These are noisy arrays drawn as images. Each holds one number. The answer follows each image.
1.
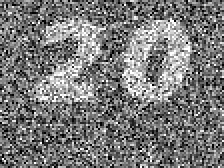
20
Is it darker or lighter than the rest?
lighter
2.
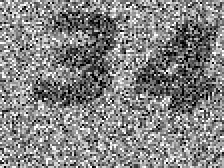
34
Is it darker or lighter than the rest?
darker
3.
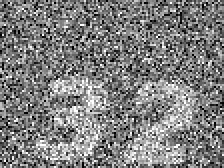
32
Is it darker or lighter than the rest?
lighter
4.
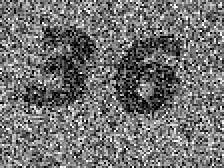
36
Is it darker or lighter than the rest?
darker
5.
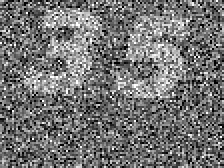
35
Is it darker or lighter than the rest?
lighter
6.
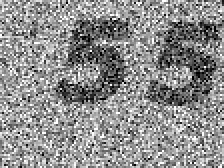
55
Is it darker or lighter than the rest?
darker
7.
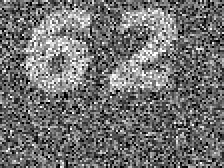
62
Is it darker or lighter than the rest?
lighter
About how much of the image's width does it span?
two thirds
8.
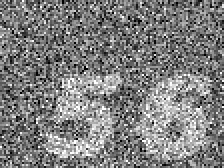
56
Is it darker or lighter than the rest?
lighter
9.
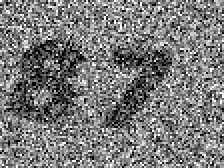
87
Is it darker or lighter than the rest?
darker
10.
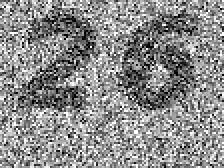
26
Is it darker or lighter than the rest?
darker
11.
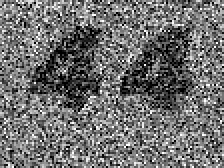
44
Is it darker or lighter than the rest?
darker
